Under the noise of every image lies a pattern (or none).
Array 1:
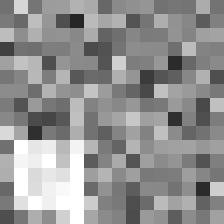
one block
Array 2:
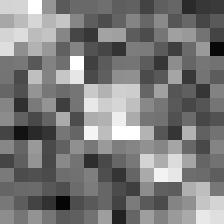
blocks along the diagonal
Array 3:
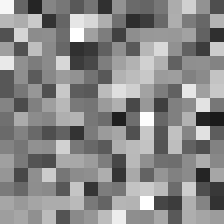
only noise
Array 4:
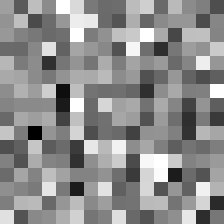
only noise
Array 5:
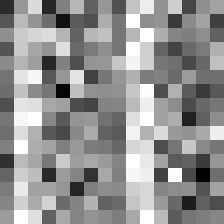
bands of columns
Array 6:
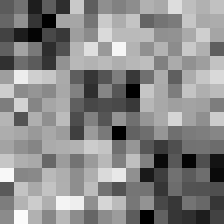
blocks along the diagonal
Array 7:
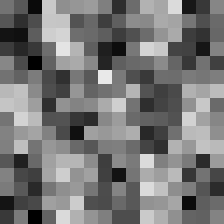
a checkerboard
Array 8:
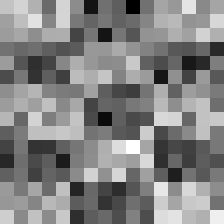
a checkerboard
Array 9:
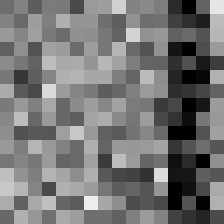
one band of columns
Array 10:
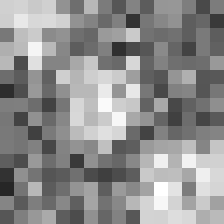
blocks along the diagonal
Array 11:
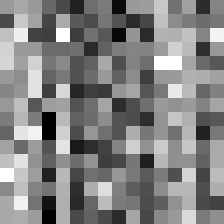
bands of columns
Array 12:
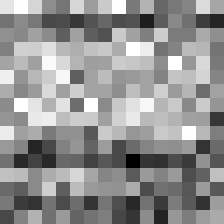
bands of rows
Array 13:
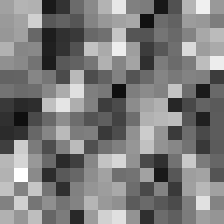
a checkerboard
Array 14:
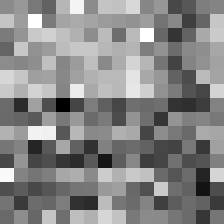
bands of rows crossing bands of columns
